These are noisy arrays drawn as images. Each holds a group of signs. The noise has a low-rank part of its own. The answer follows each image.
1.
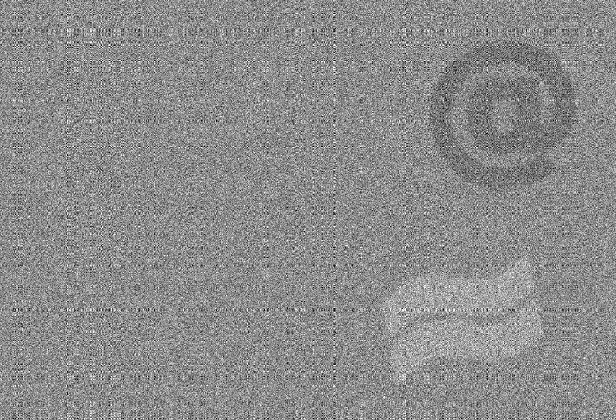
top right: dark at sign; bottom right: light approximately sign
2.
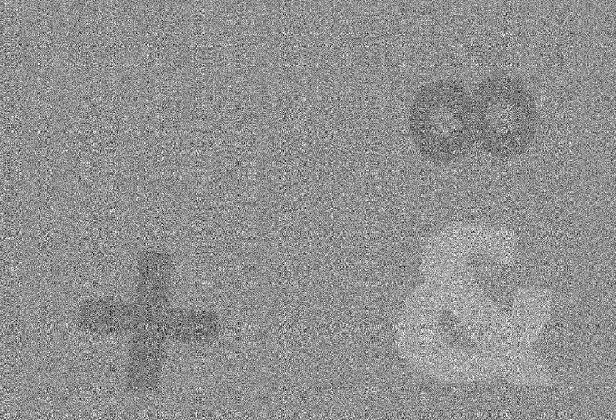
top right: dark infinity sign; bottom left: dark plus sign; bottom right: light ampersand
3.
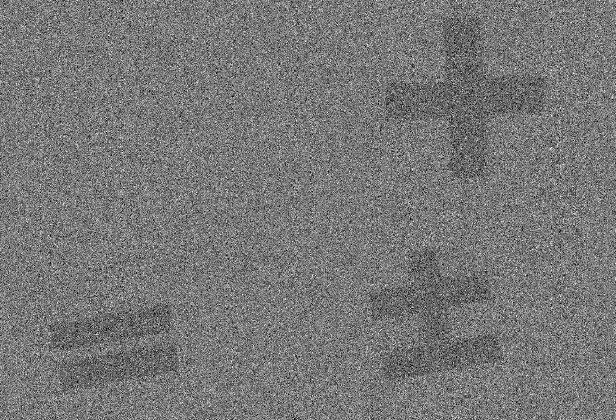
top right: dark plus sign; bottom left: dark equals sign; bottom right: dark plus-minus sign
